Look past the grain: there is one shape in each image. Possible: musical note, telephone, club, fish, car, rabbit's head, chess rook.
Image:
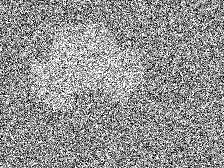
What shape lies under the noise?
car
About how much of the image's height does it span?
half
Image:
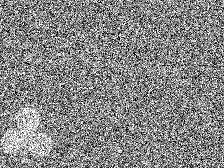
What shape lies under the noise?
club
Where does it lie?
bottom left
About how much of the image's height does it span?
a third
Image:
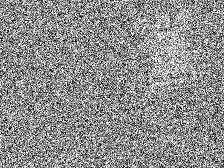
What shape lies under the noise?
chess rook
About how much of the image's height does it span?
half
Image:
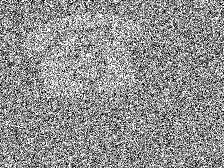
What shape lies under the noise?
telephone
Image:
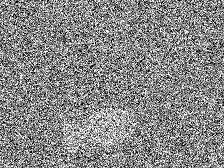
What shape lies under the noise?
fish
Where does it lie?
bottom middle
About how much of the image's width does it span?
a third
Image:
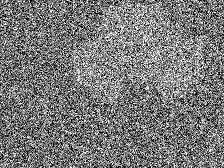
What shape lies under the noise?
car
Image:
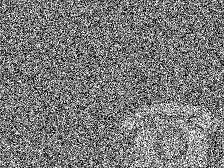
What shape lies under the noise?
telephone
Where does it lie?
bottom right
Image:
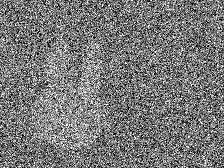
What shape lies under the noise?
rabbit's head
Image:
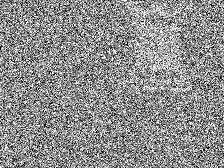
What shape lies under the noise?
chess rook
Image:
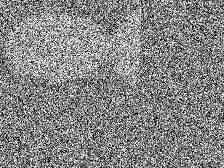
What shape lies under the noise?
fish
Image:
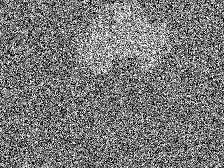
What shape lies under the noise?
car
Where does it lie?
top middle
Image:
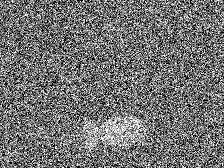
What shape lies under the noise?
fish
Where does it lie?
bottom middle
